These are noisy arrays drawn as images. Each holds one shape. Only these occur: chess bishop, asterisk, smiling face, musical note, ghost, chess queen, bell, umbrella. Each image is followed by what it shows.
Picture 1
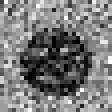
smiling face
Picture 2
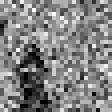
chess bishop
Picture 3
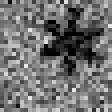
asterisk
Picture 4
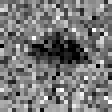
umbrella
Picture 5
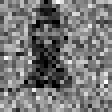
chess bishop
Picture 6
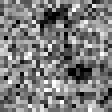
musical note
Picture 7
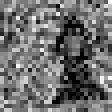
chess bishop
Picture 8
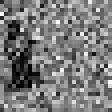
chess bishop
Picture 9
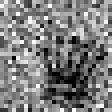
chess queen
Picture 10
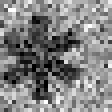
asterisk
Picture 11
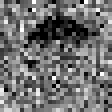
umbrella
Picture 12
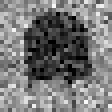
ghost
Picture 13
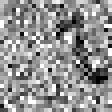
musical note
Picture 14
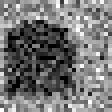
ghost
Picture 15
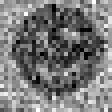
smiling face
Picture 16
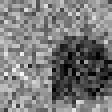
ghost
